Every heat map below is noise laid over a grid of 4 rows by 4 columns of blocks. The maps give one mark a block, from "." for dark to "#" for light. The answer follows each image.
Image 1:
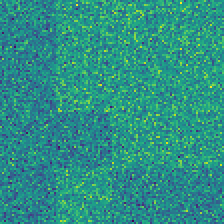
. # # #
. # # #
. . # #
. # . .
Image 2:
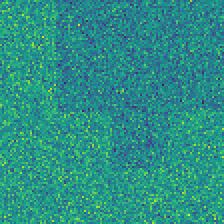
# . . .
# . . .
# # . #
# # # #
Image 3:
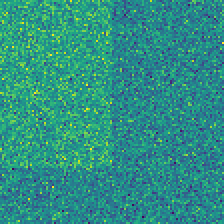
# # . .
# # . .
# # . .
. . . .
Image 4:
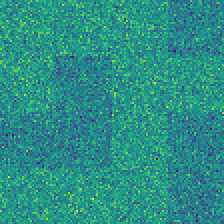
# # # .
# . # #
. . # .
# # # .
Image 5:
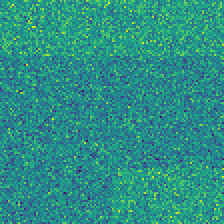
# # # #
. . . .
. . . .
. . # #
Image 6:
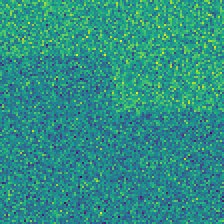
# # # #
. . # #
. . . .
. . . .
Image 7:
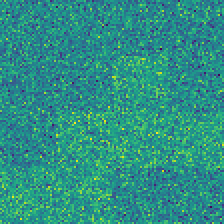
. . . .
. . # .
. # # #
# # . .
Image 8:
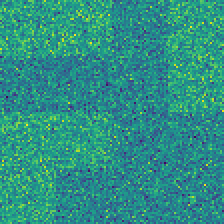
# # . #
. . . #
# # . .
# . . .
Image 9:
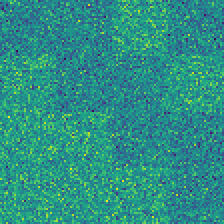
. . # .
# . . #
# # . .
# # # .
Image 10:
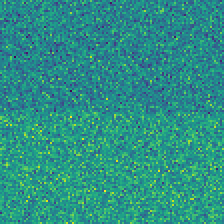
. . . .
. . . .
# # # #
# # # #
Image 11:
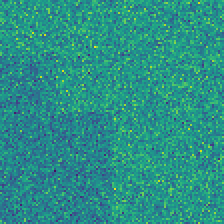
# # # #
. # # #
. . # #
. . # #
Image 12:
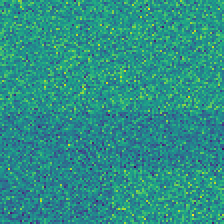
# # # #
# # # #
. . . .
. . # #
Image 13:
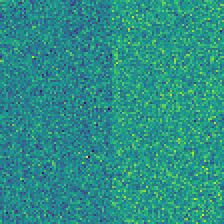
. . # #
. . # #
. . # #
. . # #
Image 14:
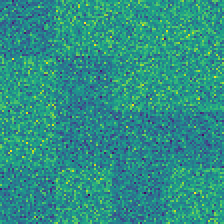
. # # #
# . # #
# . . .
. # . #
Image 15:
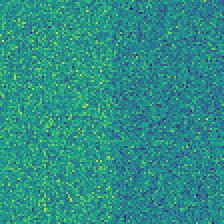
# # . .
# # . .
# # . .
# # . .
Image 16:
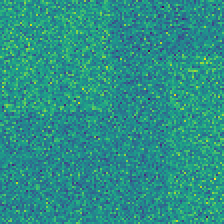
# # . .
# # . #
. . . #
. . . #
